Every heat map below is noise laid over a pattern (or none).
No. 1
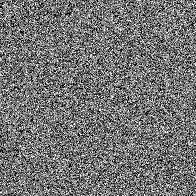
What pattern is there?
only noise
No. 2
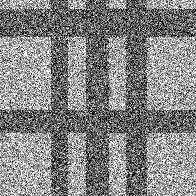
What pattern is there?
bands of rows crossing bands of columns
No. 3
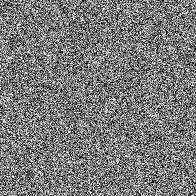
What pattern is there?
only noise
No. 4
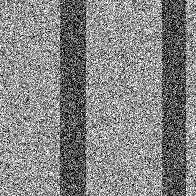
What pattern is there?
bands of columns
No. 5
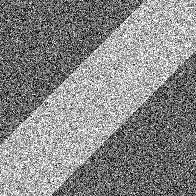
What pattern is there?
a diagonal band
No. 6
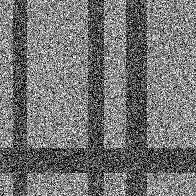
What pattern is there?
bands of rows crossing bands of columns
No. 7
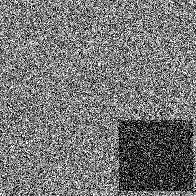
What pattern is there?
one block
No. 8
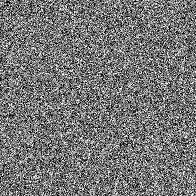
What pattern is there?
only noise
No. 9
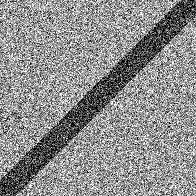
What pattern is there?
a diagonal band
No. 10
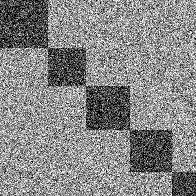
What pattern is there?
blocks along the diagonal
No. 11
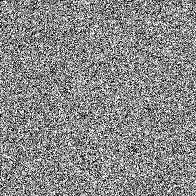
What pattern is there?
only noise
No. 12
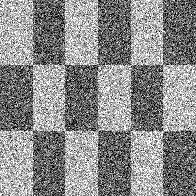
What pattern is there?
a checkerboard
